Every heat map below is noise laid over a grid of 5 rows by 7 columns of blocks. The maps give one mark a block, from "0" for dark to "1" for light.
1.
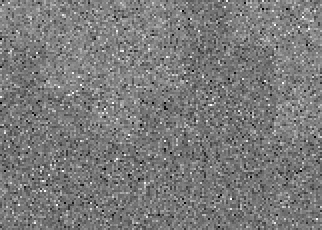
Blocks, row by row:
1 1 1 1 0 1 1
0 1 1 1 0 0 1
0 0 1 0 0 0 1
0 0 0 0 0 0 0
0 0 0 0 0 0 0
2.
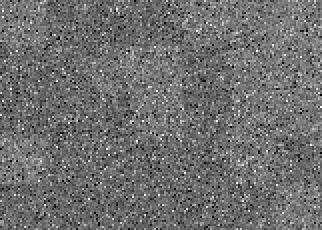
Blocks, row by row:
1 0 0 0 1 1 1
0 0 1 1 0 1 1
0 0 0 1 0 1 1
1 0 0 0 0 1 0
0 0 0 0 0 0 1
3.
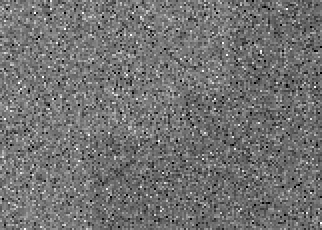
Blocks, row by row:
1 1 1 1 1 0 0
1 1 1 1 1 0 0
1 1 1 1 0 0 0
1 1 0 0 0 0 0
1 1 0 0 0 0 0
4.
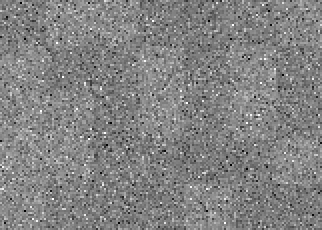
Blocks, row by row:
0 1 1 0 0 0 1
1 0 0 1 0 1 0
1 1 0 1 0 1 0
1 1 0 0 0 0 1
1 0 0 0 1 0 0
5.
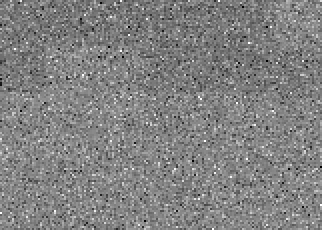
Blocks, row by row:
0 0 0 0 0 0 1
0 1 1 0 0 0 0
1 1 1 1 1 1 1
1 1 1 1 1 1 1
1 1 1 1 1 1 1
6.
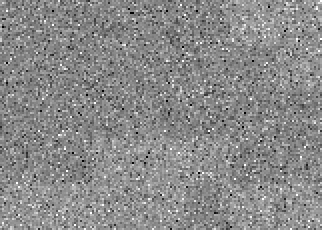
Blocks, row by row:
0 0 0 0 0 1 1
0 0 0 0 0 0 1
0 0 0 0 0 0 0
0 0 1 1 1 0 0
1 1 1 1 0 1 1
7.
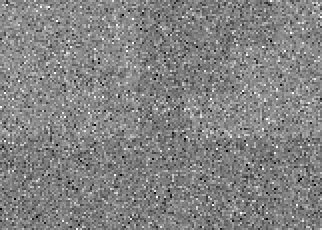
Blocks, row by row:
1 1 1 0 0 0 1
1 1 1 0 0 1 1
1 1 1 0 1 1 1
0 0 0 0 0 0 0
0 0 0 0 0 0 0
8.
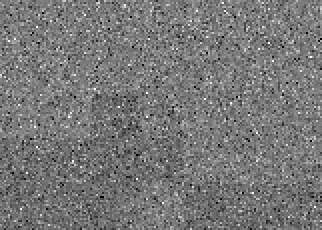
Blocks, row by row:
1 1 1 1 1 1 1
1 1 1 1 1 1 1
1 1 0 1 1 1 1
0 0 0 0 1 1 1
0 0 0 1 0 0 0
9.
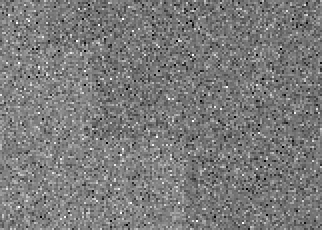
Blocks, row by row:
1 0 0 0 0 0 0
1 1 0 0 0 0 0
1 1 0 0 0 0 0
1 1 1 1 0 0 0
1 1 1 1 0 0 0
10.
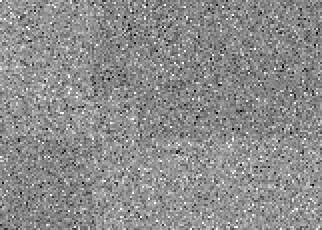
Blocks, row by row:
1 1 0 0 0 0 0
1 1 0 0 0 0 0
1 1 1 0 0 0 0
0 0 1 1 1 1 1
0 0 1 1 1 1 1
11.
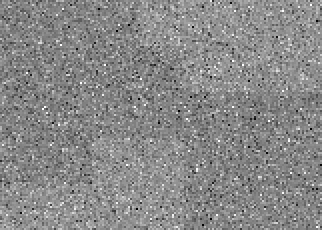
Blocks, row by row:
0 0 0 1 1 1 1
0 0 0 0 1 1 1
0 0 0 0 0 0 0
0 0 1 1 0 0 0
1 1 1 1 0 0 0
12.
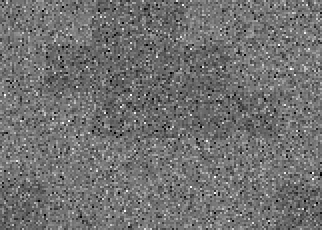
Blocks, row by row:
1 1 0 0 1 1 1
1 0 0 0 0 1 1
1 1 0 0 0 0 1
1 1 1 1 1 1 1
0 1 1 1 1 1 0
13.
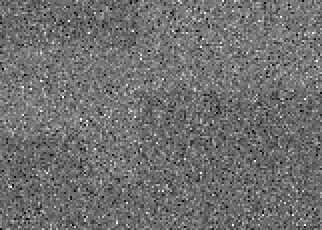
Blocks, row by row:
0 0 0 1 1 1 1
1 1 1 1 1 1 1
1 1 1 0 0 0 0
0 0 1 0 0 0 0
0 0 0 0 0 0 0
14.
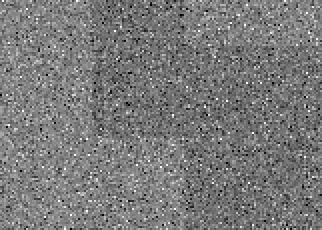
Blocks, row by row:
1 1 0 0 1 1 1
1 1 0 0 0 0 0
1 1 0 0 0 0 0
1 1 1 1 0 0 0
1 1 1 1 0 0 0
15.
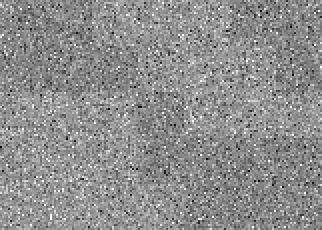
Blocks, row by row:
0 0 1 1 1 0 0
0 0 0 1 1 1 0
1 1 1 0 1 1 1
1 1 1 0 0 0 0
1 1 1 1 0 0 0
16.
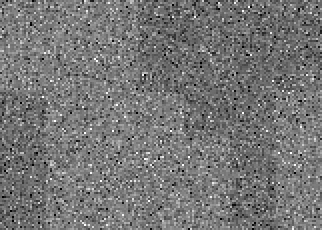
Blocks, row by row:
1 1 1 0 0 0 0
1 1 1 0 0 0 0
0 1 1 1 0 0 1
0 1 1 1 1 0 1
0 1 1 1 1 0 1
